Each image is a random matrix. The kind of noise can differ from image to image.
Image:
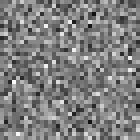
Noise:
independent entries
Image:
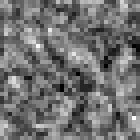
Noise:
blotchy
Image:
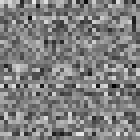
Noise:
rows of uneven size
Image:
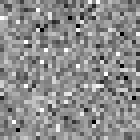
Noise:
heavy tails
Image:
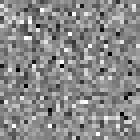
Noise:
heavy tails
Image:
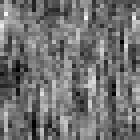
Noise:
streaked along the columns
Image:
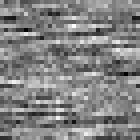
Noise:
streaked along the rows
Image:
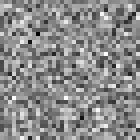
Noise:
low rank plus noise
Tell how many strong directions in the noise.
three or four
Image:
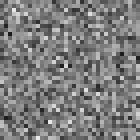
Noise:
independent entries
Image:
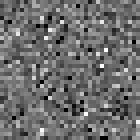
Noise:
heavy tails
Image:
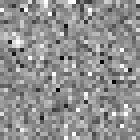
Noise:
heavy tails
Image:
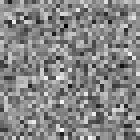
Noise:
independent entries
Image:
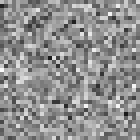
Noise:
independent entries
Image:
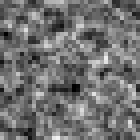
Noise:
blotchy
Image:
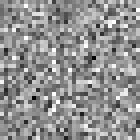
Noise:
independent entries
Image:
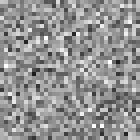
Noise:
independent entries
